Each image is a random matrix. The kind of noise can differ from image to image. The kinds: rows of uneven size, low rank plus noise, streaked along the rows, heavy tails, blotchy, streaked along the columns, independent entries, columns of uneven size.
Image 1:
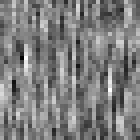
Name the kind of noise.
streaked along the columns
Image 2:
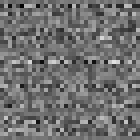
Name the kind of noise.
rows of uneven size
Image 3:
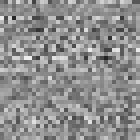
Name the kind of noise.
rows of uneven size
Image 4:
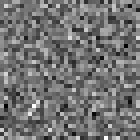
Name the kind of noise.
independent entries
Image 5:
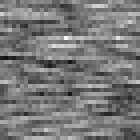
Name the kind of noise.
streaked along the rows
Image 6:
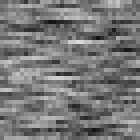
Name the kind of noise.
streaked along the rows
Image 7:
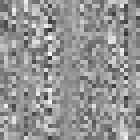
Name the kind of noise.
columns of uneven size
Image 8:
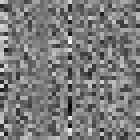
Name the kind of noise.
columns of uneven size
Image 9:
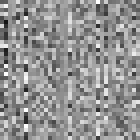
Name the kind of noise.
columns of uneven size
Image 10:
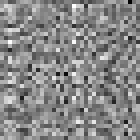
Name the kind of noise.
low rank plus noise
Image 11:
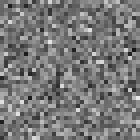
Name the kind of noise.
independent entries
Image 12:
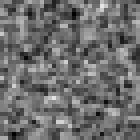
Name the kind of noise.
blotchy
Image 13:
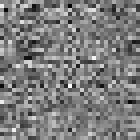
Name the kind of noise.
low rank plus noise
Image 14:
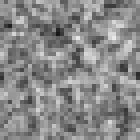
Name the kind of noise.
blotchy
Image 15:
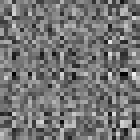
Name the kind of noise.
low rank plus noise
